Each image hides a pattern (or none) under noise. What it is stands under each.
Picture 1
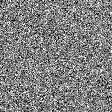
only noise
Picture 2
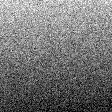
a smooth slope
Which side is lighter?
top
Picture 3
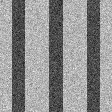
vertical stripes
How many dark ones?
3
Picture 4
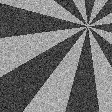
spokes from one point
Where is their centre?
top right
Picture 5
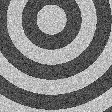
rings round one point
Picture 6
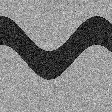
a wavy band
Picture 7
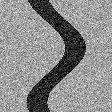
a wavy band
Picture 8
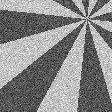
spokes from one point
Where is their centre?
top right
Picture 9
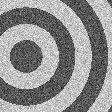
rings round one point
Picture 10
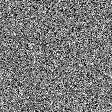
only noise
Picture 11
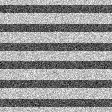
horizontal stripes
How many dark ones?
6
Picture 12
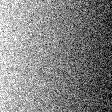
a smooth slope
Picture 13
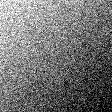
a smooth slope
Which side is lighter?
top left
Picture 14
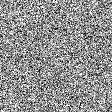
only noise
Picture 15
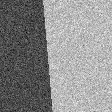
a sharp edge
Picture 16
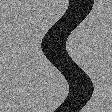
a wavy band
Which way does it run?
top to bottom
